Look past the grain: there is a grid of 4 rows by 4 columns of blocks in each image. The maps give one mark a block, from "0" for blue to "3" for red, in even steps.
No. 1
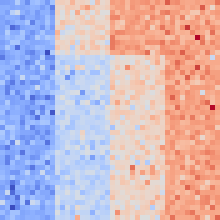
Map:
0233
0123
0123
0123
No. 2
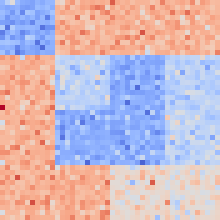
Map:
0333
3101
3001
3322
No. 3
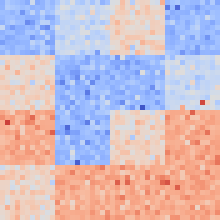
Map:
0120
2001
3023
2333
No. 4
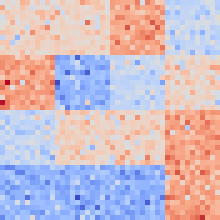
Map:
2231
3012
1223
0003
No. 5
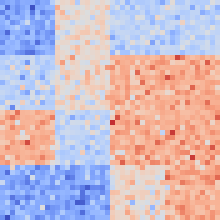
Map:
0211
1233
3133
0023
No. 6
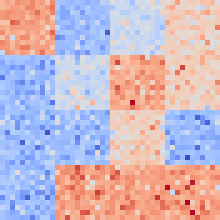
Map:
3012
0132
0020
0333
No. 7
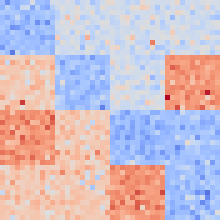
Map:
0111
2013
3200
2230
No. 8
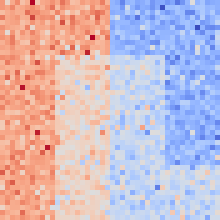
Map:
3300
3210
3210
3211
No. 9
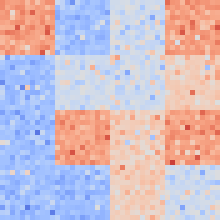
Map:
3013
0112
0323
0021
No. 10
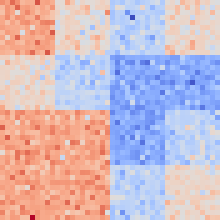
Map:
3212
2100
3301
3312
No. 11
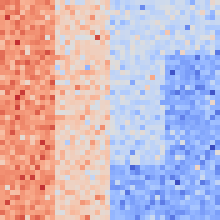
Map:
3211
3210
3210
3200
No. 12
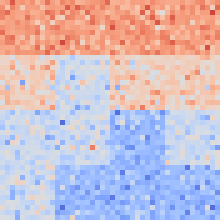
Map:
3333
2122
1101
1000
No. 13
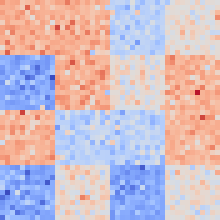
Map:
3312
0323
3113
0202
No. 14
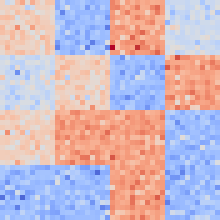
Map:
2031
1203
2330
0030
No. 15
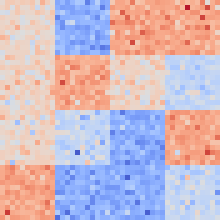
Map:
2033
2321
2103
3001
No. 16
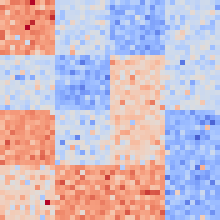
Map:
3101
1021
3120
2330
